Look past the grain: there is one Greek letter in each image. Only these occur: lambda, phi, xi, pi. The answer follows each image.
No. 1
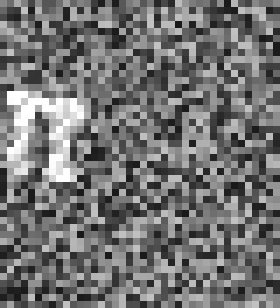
light pi, middle left
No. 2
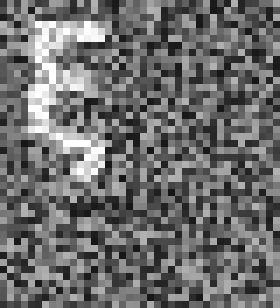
light xi
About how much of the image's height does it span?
half
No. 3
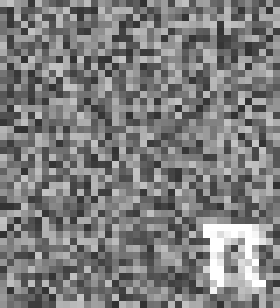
light pi, bottom right
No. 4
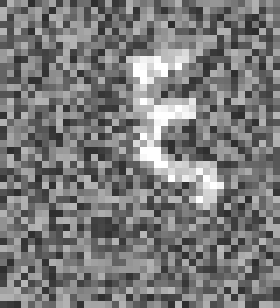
light xi
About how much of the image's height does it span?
half
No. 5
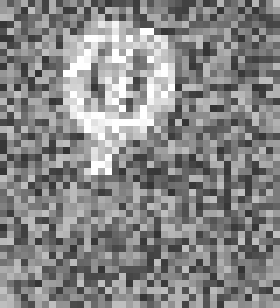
light phi
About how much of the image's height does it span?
half
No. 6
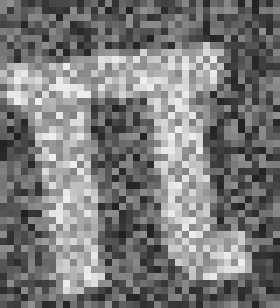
light pi
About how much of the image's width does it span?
nearly all
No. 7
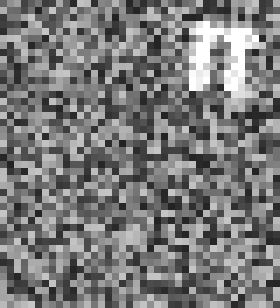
light pi, top right
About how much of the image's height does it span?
a quarter
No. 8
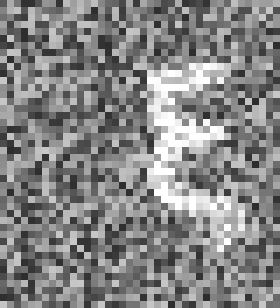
light xi
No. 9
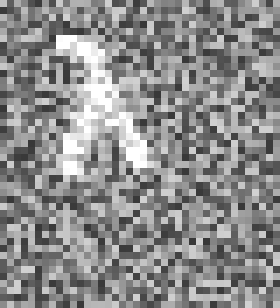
light lambda
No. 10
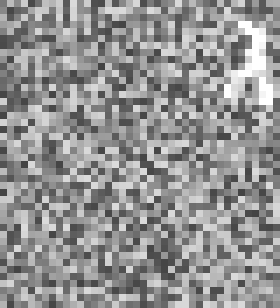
light lambda, top right
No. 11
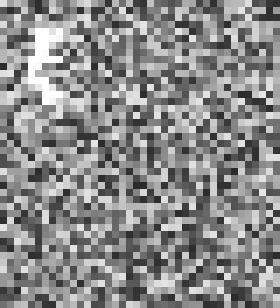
light xi, top left
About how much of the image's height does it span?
a quarter
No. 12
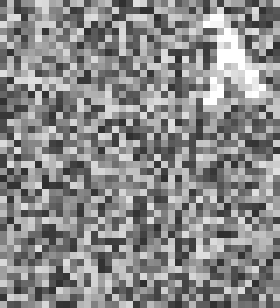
light lambda, top right
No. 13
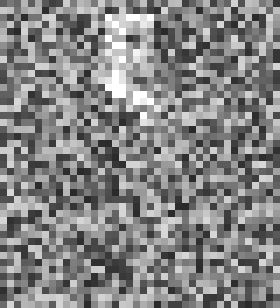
light xi, top middle
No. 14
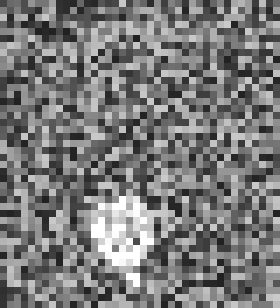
light phi, bottom middle
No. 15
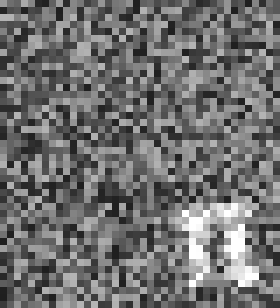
light pi, bottom right
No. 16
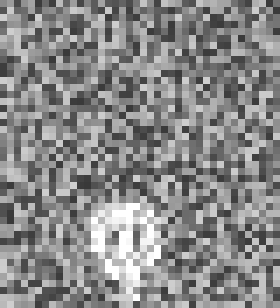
light phi, bottom middle
